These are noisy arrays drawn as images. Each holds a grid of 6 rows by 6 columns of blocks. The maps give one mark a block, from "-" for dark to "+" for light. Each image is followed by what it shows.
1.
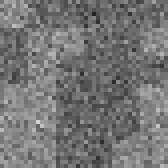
+ - - - - -
- + + - - +
- + - - - -
+ + - - - +
+ + - - - +
+ + - - + +
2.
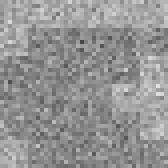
+ + + + + +
+ - - - - -
- - - - - +
- - - - + +
- - - - - +
+ - - - - -
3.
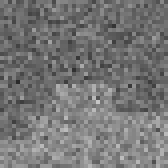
- - - - - -
- - - - - -
- - - - - -
- - + + - -
- + + + + +
+ + + + + +
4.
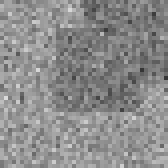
+ + + - - -
+ + - - - -
+ + - - - -
+ + - - - +
+ + + + + +
+ + + + + +
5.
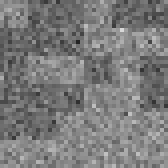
+ - - + - -
- - - + + +
- + + - + -
- - - + + -
- - + + + +
+ + + + + +
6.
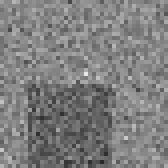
+ + + + + +
+ + + + + +
+ + + + + +
+ - - - + +
+ - - - + +
+ - - - + +
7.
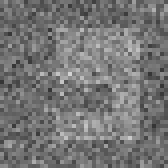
- - - - - -
- - + + + -
- - + + + -
- - - - + -
- - + + + -
- - - - - -
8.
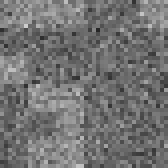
+ + + - - +
- - - - - -
+ - - - - -
- + + - - -
- - + - - -
- + + - - -
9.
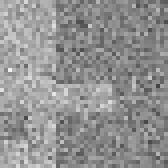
+ + - - - -
+ + - - - -
+ + - - - -
+ + + + - -
- + - - - -
+ + - - - -
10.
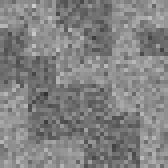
+ + - - + +
- + + - + -
- - + + + +
+ - - - + +
+ - - - - +
+ + + - - +
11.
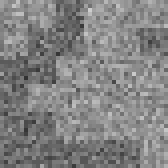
+ + - + + +
+ - - + + -
- - + + + +
- + + + + +
- - + + + +
- - - - - +
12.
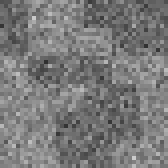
- + + - - -
- + + + - -
+ - - - + +
+ + + - - +
+ + - - - +
+ + - - + +
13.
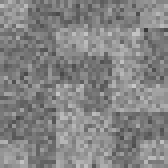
+ - - - - +
- - + + + -
- - - - + -
- - + - + +
- - + + - -
+ - + + - +
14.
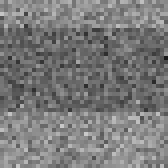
+ + + + + +
- - - - - -
- - - - - -
- - - - - -
+ + + + + +
+ + + + + +
